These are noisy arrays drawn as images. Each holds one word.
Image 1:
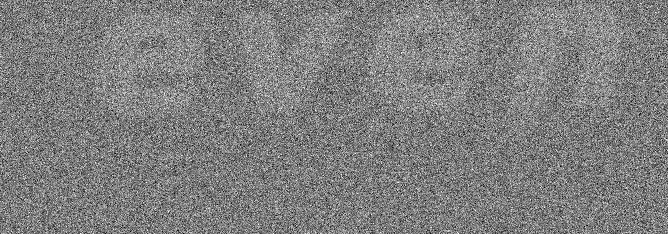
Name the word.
even
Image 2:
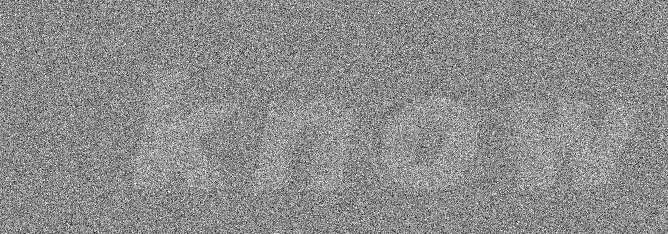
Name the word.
know
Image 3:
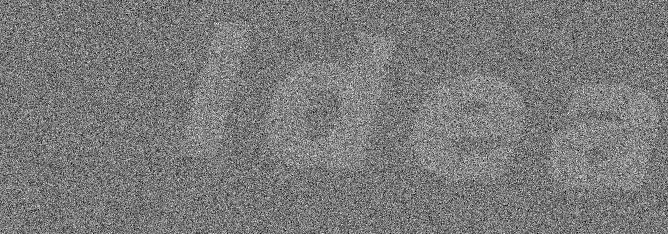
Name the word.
idea
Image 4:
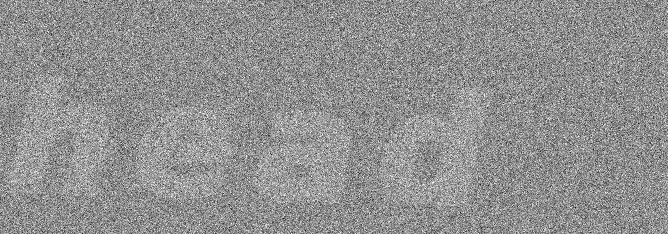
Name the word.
head
